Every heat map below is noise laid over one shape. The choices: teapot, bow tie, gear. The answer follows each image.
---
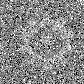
light gear
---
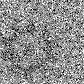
dark gear
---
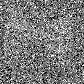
light bow tie
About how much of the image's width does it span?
nearly all
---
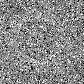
light gear
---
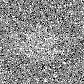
light teapot
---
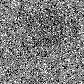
dark teapot
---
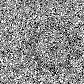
dark gear
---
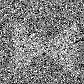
light bow tie
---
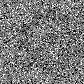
dark gear
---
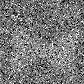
light bow tie
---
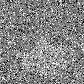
light teapot
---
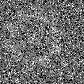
light gear
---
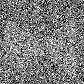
light bow tie
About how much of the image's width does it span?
nearly all
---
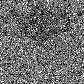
dark teapot
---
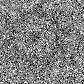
dark gear
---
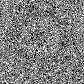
dark gear
